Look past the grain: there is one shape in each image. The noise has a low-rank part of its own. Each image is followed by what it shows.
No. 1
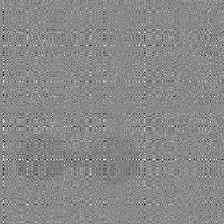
dumbbell
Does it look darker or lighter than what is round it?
darker
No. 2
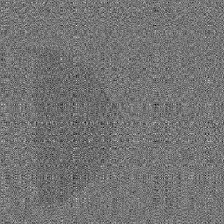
half disc
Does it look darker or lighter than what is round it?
darker
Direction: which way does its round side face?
right
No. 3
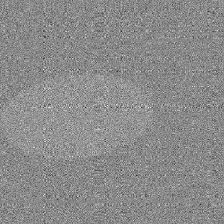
ellipse
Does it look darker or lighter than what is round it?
lighter
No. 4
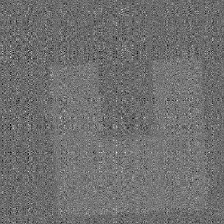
square with a notch
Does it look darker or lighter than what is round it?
lighter
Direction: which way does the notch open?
up
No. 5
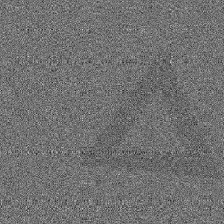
triangle frame
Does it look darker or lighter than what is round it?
darker
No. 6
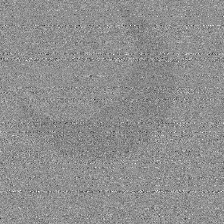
crescent
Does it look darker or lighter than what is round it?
darker
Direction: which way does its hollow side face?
up and left
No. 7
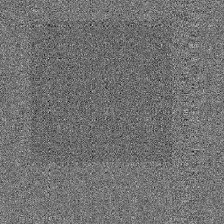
square
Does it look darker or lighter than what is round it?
darker
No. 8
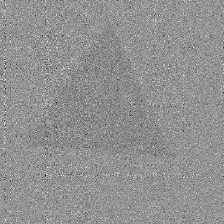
triangle
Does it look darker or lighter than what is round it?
darker
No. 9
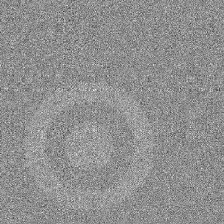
bullseye
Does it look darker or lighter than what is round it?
lighter
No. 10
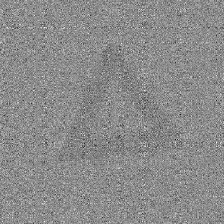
triangle frame
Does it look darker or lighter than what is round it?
darker
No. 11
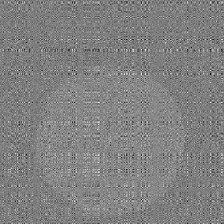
disc
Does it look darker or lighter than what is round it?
lighter
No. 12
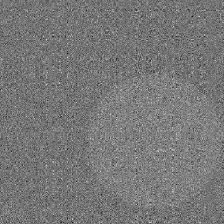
disc
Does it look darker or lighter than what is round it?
lighter
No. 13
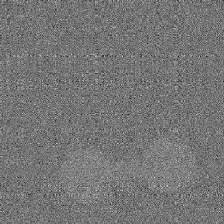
dumbbell
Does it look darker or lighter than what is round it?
lighter
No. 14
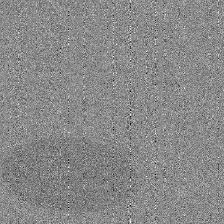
ellipse
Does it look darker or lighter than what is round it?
darker
